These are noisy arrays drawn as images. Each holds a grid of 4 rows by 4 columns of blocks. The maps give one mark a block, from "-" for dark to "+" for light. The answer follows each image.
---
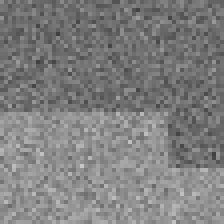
- - - -
- - - -
+ + + -
+ + + +
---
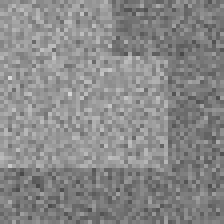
+ + - -
+ + + -
+ + + -
- - - -
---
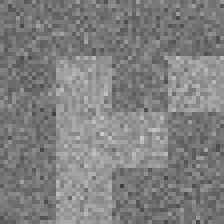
- - - -
- + - +
- + + -
- + - -
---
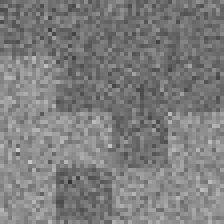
- - - -
+ - - -
+ + - +
+ - + +
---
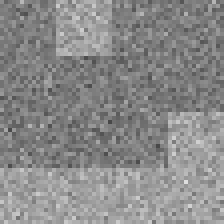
- + - -
- - - -
- - - +
+ + + +
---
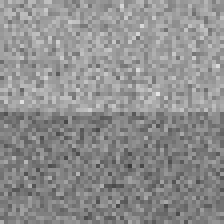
+ + + +
+ + + +
- - - -
- - - -
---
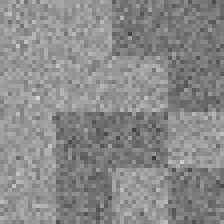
+ + - -
+ + + -
+ - - +
+ - + -
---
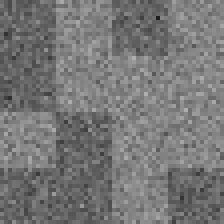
- + - +
- + + +
+ - + +
- - + -
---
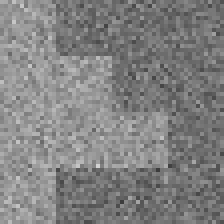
+ - - -
+ + - -
+ + + -
+ - - -
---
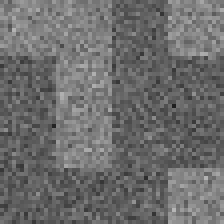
+ + - +
- + - -
- + - -
- - - +
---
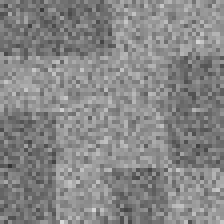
- - + +
+ + + -
- + + -
- + - +
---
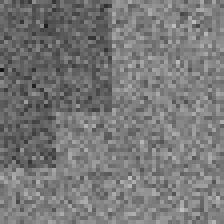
- - + +
- - + +
- + + +
+ + + +
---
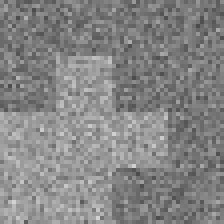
- - - -
- + - -
+ + + -
+ + - -
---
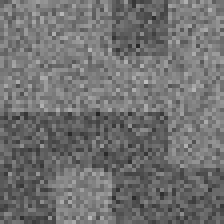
+ + - +
+ + + +
- - - +
- + - -
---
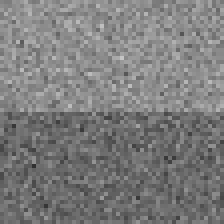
+ + + +
+ + + +
- - - -
- - - -
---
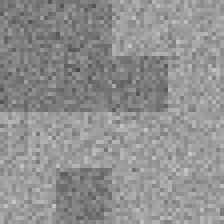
- - + +
- - - +
+ + + +
+ - + +
